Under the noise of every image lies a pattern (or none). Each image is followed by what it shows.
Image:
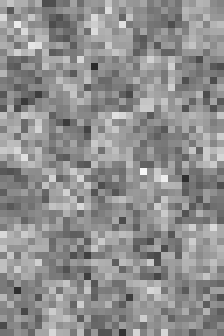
a checkerboard
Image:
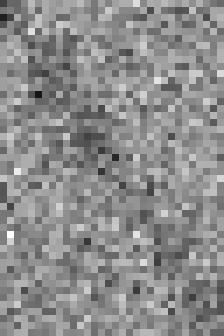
blocks along the diagonal
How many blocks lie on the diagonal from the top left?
6
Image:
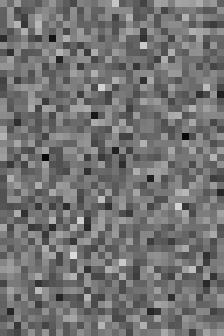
only noise
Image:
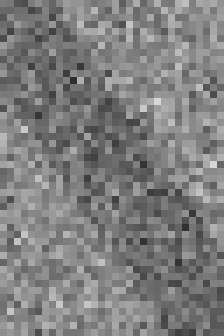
a diagonal band
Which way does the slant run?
top left to bottom right
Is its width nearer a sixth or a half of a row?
a half
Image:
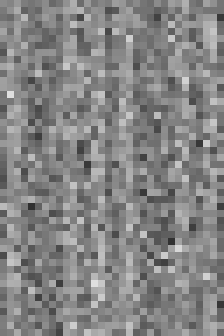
bands of columns
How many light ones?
6
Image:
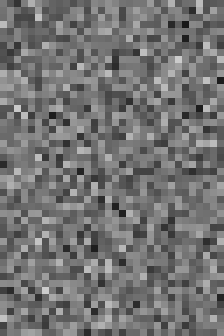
only noise
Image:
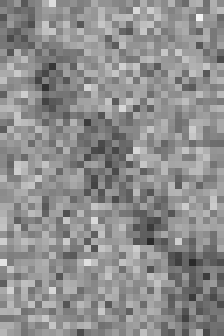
blocks along the diagonal
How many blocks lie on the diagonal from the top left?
5
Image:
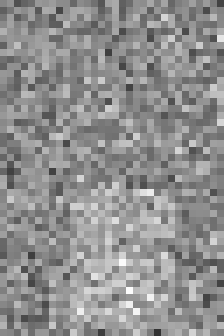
one block
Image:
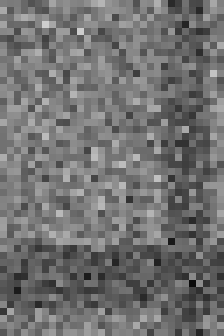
bands of rows crossing bands of columns
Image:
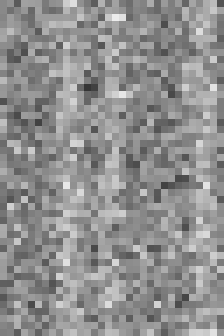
bands of columns
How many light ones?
3
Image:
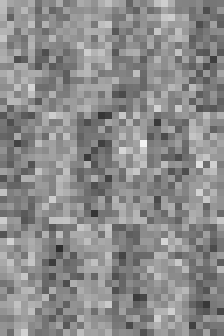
a checkerboard
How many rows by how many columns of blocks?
3 by 6
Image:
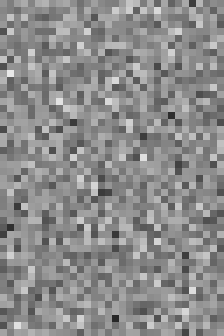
only noise
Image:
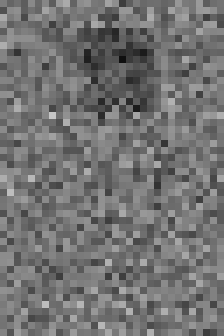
one block
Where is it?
top middle
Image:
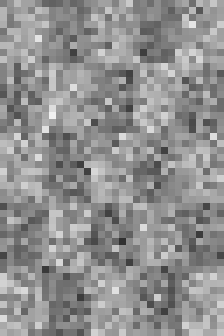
a checkerboard
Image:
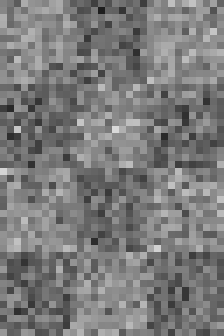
a checkerboard
